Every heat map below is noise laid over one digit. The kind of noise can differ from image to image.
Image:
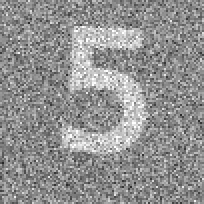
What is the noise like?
independent entries
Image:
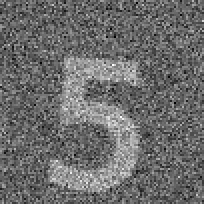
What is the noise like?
independent entries
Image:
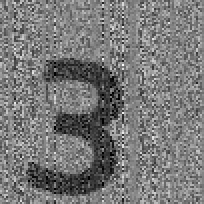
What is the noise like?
columns of uneven size
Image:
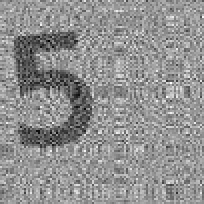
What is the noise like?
low rank plus noise
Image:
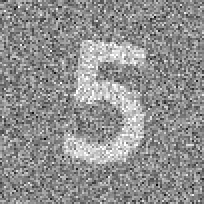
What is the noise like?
independent entries
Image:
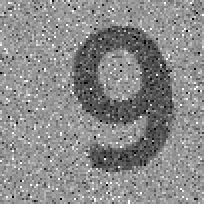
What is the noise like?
heavy tails
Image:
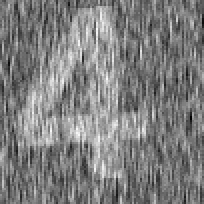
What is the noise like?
streaked along the columns
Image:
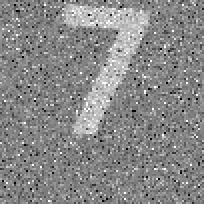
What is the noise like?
heavy tails
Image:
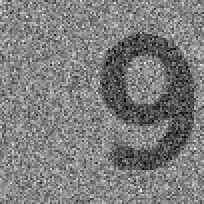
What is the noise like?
independent entries
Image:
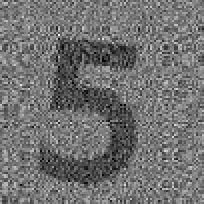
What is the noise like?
low rank plus noise
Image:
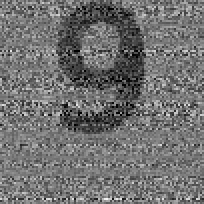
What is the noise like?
rows of uneven size
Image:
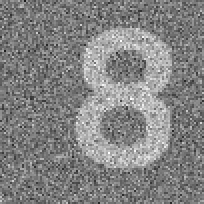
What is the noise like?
independent entries
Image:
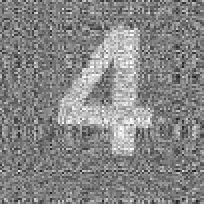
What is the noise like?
low rank plus noise
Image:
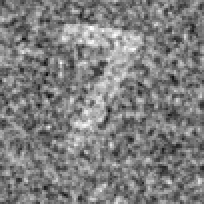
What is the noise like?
blotchy
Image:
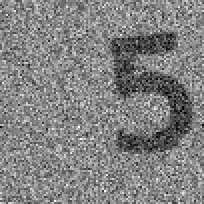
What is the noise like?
independent entries
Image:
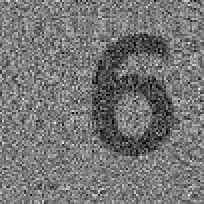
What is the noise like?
low rank plus noise
